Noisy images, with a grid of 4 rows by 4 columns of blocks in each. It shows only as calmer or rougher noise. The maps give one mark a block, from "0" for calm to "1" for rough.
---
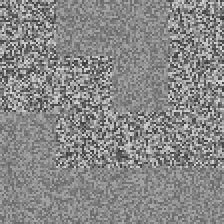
1 0 0 1
1 1 0 1
0 1 1 1
0 0 0 0
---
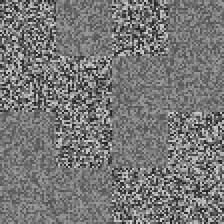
1 0 1 0
1 1 0 0
0 1 0 1
0 0 1 1
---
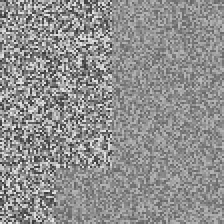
1 1 0 0
1 1 0 0
1 1 0 0
1 0 0 0
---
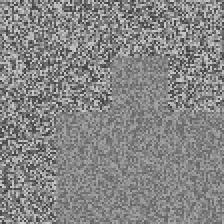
1 1 1 1
1 1 0 1
1 0 0 0
1 0 0 0
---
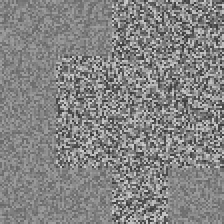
0 0 1 1
0 1 1 1
0 1 1 1
0 0 1 0
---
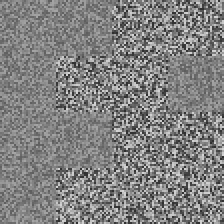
0 0 1 1
0 1 1 0
0 0 1 1
0 1 1 1
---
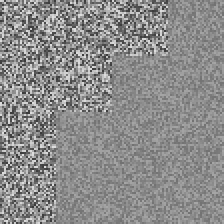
1 1 1 0
1 1 0 0
1 0 0 0
1 0 0 0
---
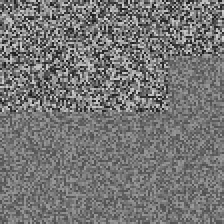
1 1 1 1
1 1 1 0
0 0 0 0
0 0 0 0
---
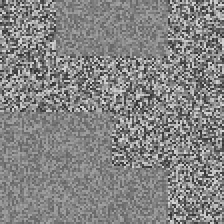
1 0 0 1
1 1 1 1
0 0 1 1
0 0 0 1
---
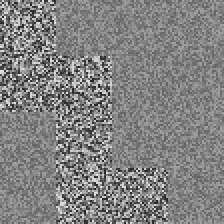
1 0 0 0
1 1 0 0
0 1 0 0
0 1 1 0
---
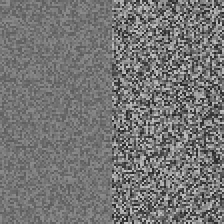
0 0 1 1
0 0 1 1
0 0 1 1
0 0 1 1
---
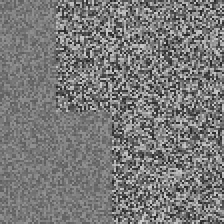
0 1 1 1
0 1 1 1
0 0 1 1
0 0 1 1
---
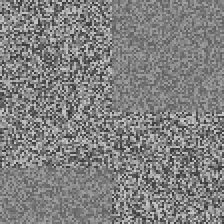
1 1 0 0
1 1 0 0
1 1 1 1
0 0 1 1
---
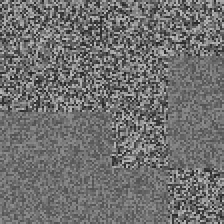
1 1 1 1
1 1 1 0
0 0 1 0
0 0 0 1
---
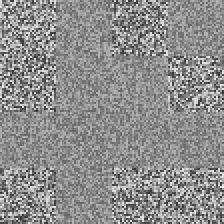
1 0 1 0
1 0 0 1
0 0 0 0
1 0 1 1
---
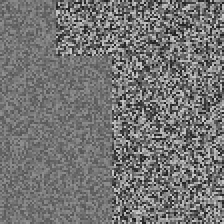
0 1 1 1
0 0 1 1
0 0 1 1
0 0 1 1
